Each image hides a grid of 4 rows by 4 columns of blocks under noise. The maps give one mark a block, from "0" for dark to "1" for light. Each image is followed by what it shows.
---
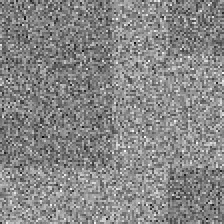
0 0 1 0
0 0 1 1
0 0 1 1
1 1 1 0
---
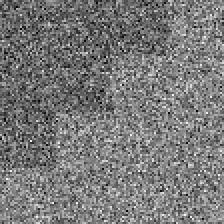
0 0 0 1
0 0 1 1
0 1 1 1
1 1 1 1
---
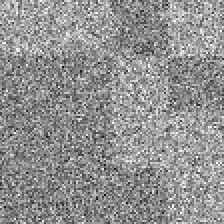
1 1 0 1
0 0 1 0
0 0 1 1
0 0 0 1
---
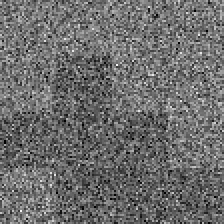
1 1 1 1
1 0 1 1
0 0 0 1
1 0 0 0
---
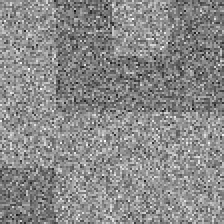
1 0 1 0
1 0 0 0
1 1 1 1
0 1 1 1
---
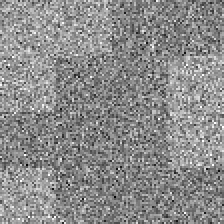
1 1 0 0
1 0 0 1
0 0 0 1
1 0 0 0
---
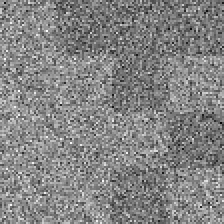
1 0 0 0
1 1 0 1
1 1 1 0
1 1 0 1
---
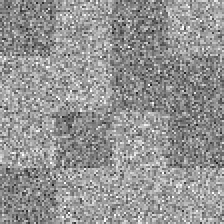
0 1 0 1
1 1 0 0
1 0 1 0
0 1 1 1
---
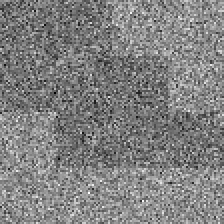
0 0 1 1
0 0 0 1
1 0 0 0
1 1 1 1
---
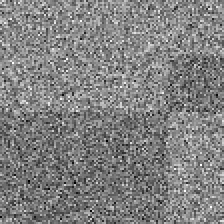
1 1 1 1
1 1 1 0
0 0 0 1
0 0 0 1
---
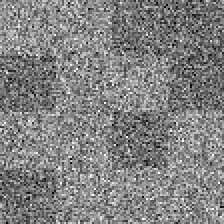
1 1 0 0
0 1 1 0
1 1 0 1
0 1 1 1
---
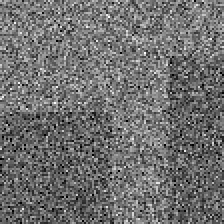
1 1 1 1
1 1 1 0
0 0 1 0
0 0 1 0
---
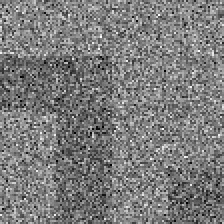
1 1 1 1
0 0 1 1
1 0 1 1
1 0 1 0
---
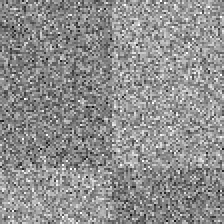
0 0 1 1
0 0 1 1
0 0 1 1
1 1 0 0
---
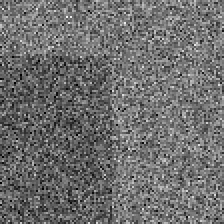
1 1 1 1
0 0 1 1
0 0 1 1
0 0 1 1
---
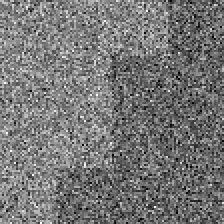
1 1 1 0
1 1 0 0
1 1 0 0
1 0 0 0
